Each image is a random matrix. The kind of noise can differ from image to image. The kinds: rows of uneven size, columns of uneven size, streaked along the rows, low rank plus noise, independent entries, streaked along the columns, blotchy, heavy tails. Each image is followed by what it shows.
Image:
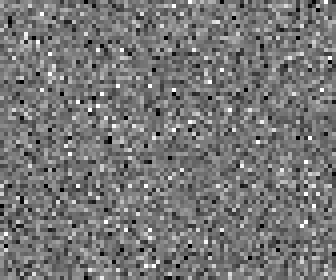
heavy tails
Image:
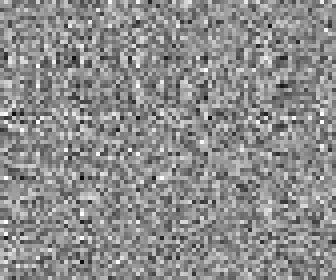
low rank plus noise
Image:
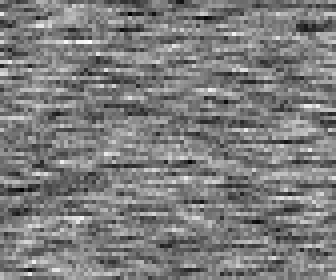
streaked along the rows
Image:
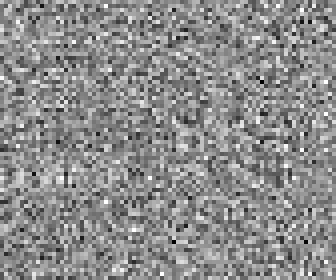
low rank plus noise
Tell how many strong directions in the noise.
five to eight
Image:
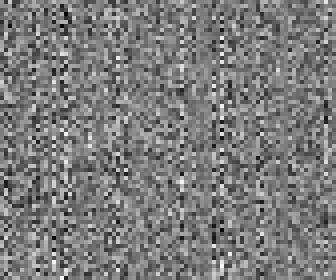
columns of uneven size
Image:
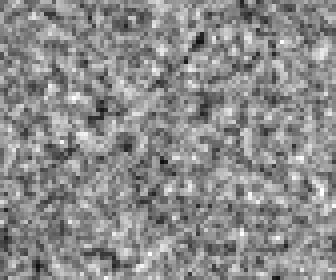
blotchy
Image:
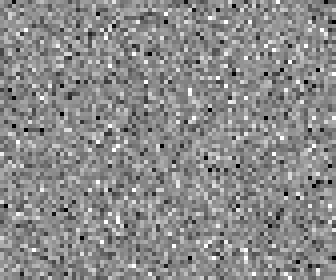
heavy tails
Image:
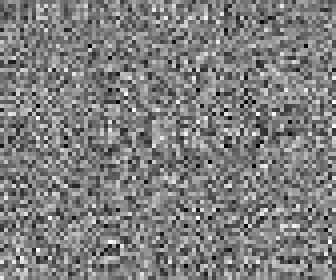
low rank plus noise
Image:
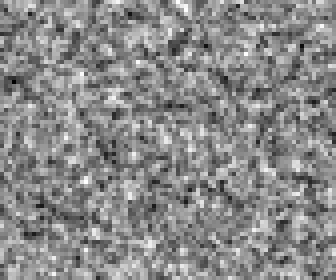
blotchy
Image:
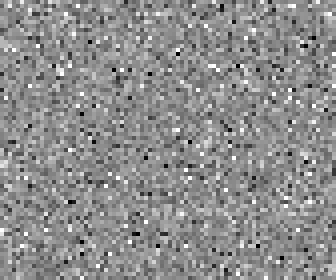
heavy tails
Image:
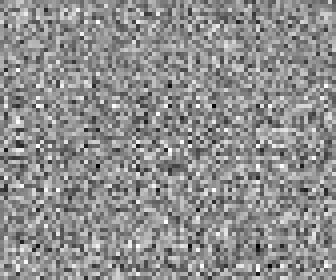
low rank plus noise
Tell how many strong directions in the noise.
three or four
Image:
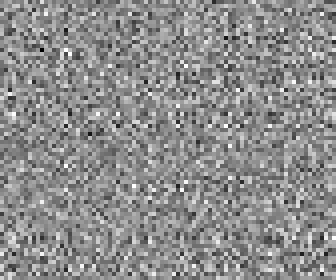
low rank plus noise
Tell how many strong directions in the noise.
one
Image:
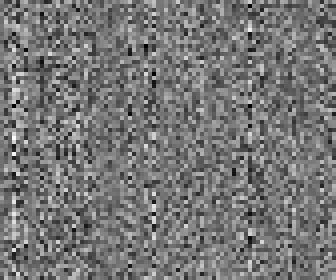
columns of uneven size
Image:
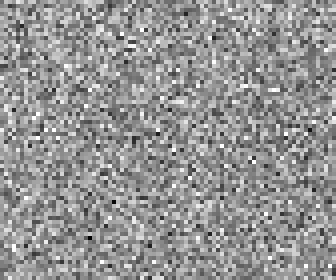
independent entries
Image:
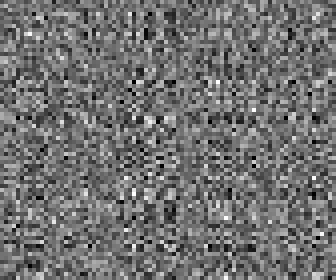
low rank plus noise
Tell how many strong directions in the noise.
one
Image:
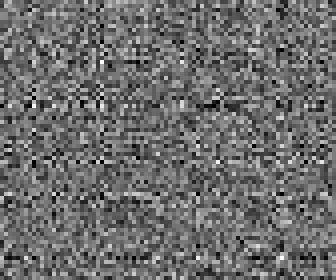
low rank plus noise
